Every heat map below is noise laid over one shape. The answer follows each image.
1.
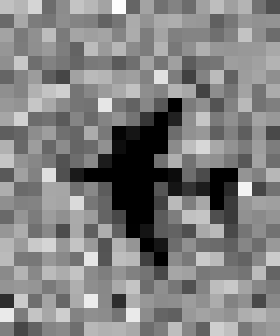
airplane
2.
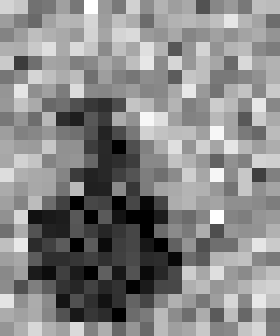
pear
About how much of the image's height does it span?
two thirds
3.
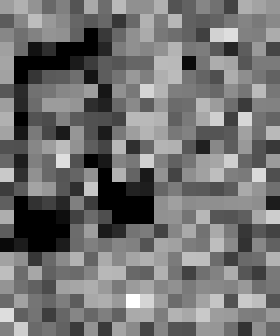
pair of musical notes
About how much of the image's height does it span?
two thirds
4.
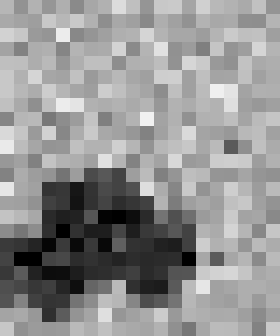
car
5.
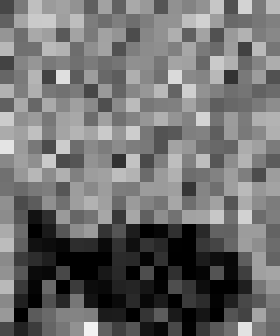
fish
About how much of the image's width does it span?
nearly all
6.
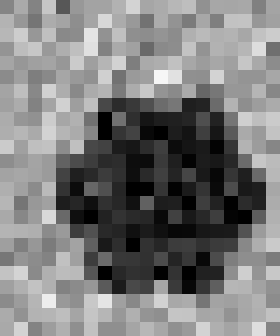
flower
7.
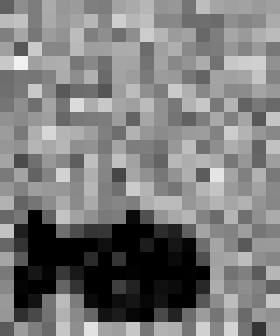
fish
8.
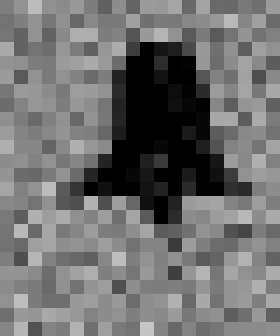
bell
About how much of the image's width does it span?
two thirds
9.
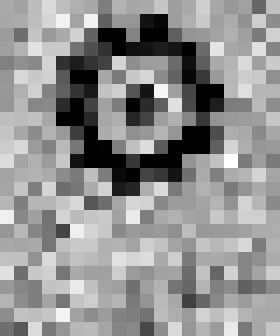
gear
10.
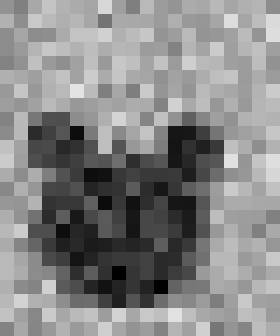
bear's head
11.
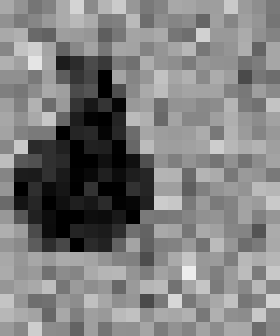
pear
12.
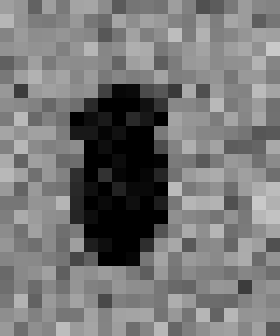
footprint
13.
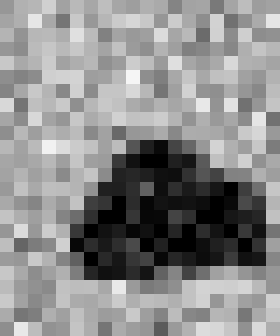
cloud
